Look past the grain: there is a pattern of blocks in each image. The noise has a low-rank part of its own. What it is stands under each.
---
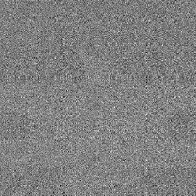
left and right mirror each other
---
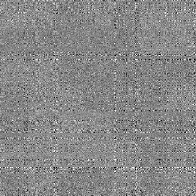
mirrored about the diagonal from the bottom left
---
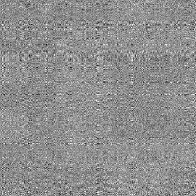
top and bottom mirror each other
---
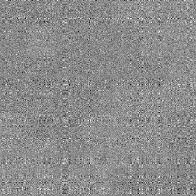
mirrored about the diagonal from the top left
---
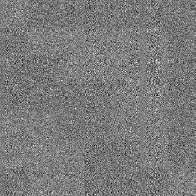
mirrored about the diagonal from the bottom left
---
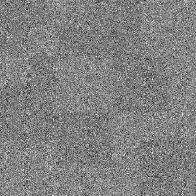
mirrored about the diagonal from the top left
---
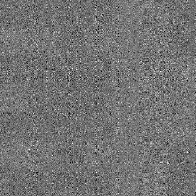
top and bottom mirror each other
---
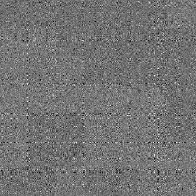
no symmetry
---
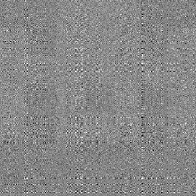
left and right mirror each other
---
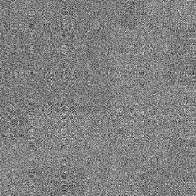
mirrored about the diagonal from the top left
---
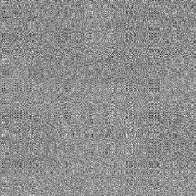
left and right mirror each other
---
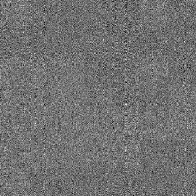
no symmetry
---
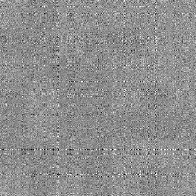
no symmetry
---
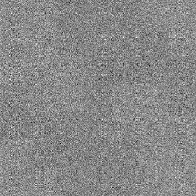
the same after a half turn
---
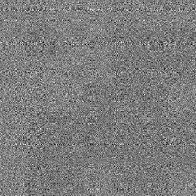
mirrored about the diagonal from the top left
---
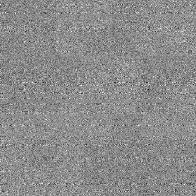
mirrored about the diagonal from the bottom left
